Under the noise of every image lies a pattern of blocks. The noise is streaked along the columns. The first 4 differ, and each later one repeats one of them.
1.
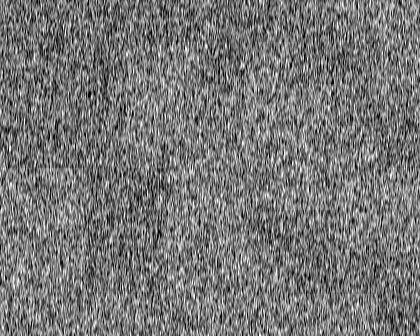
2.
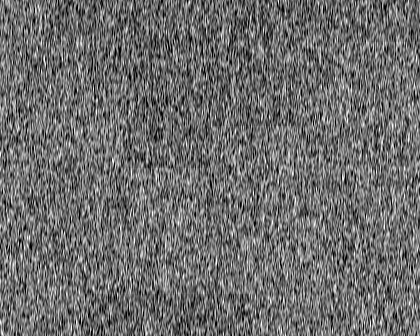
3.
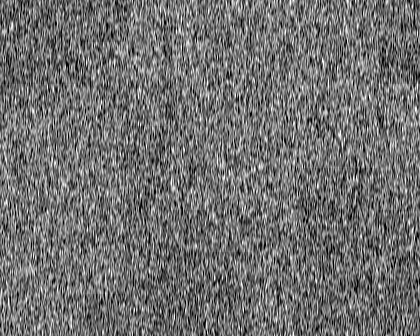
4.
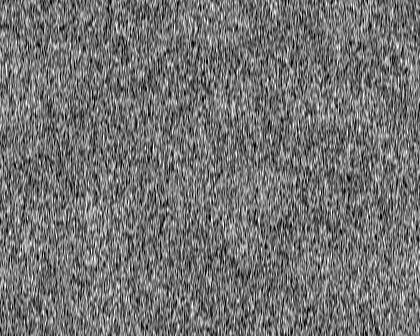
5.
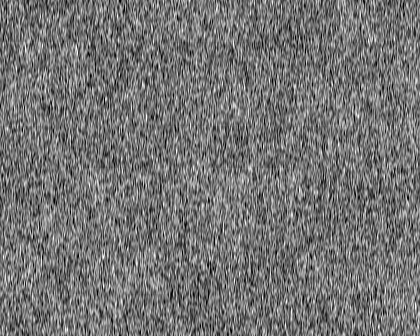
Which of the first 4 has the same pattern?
4
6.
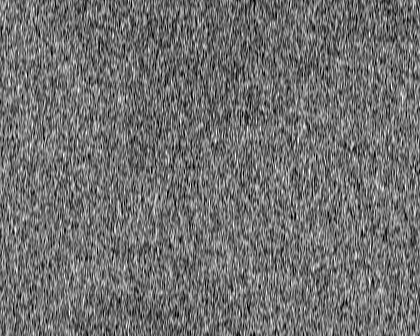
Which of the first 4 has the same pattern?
2
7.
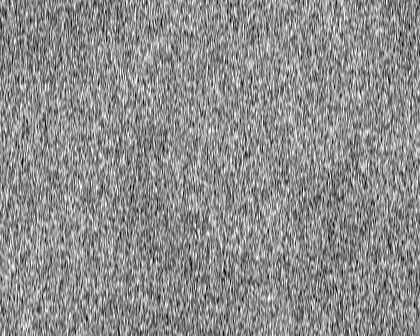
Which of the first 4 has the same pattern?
3
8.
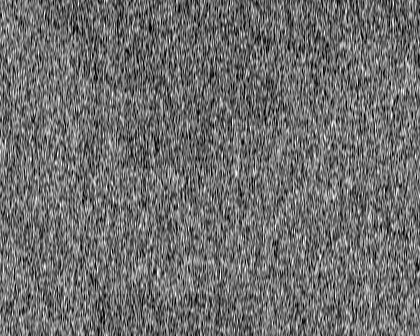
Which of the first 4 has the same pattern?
2
